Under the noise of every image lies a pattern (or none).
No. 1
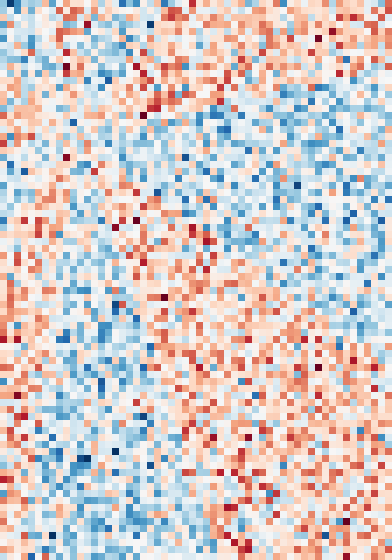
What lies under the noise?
spokes from one point
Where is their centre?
top left
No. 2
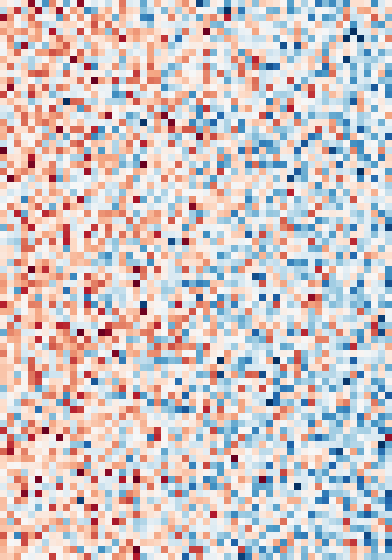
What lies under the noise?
a smooth slope
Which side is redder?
left
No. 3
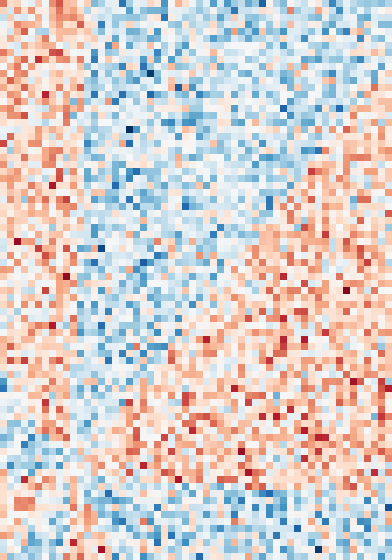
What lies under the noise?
spokes from one point
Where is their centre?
bottom left
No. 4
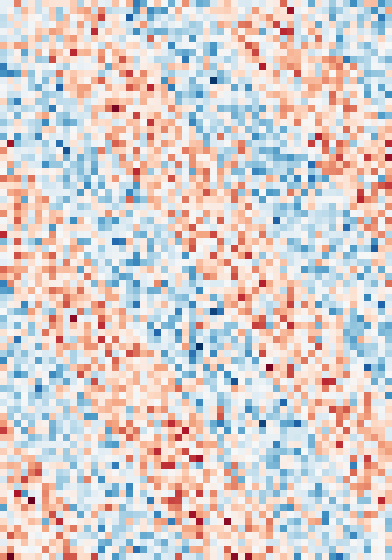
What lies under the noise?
diagonal stripes
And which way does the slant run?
top left to bottom right
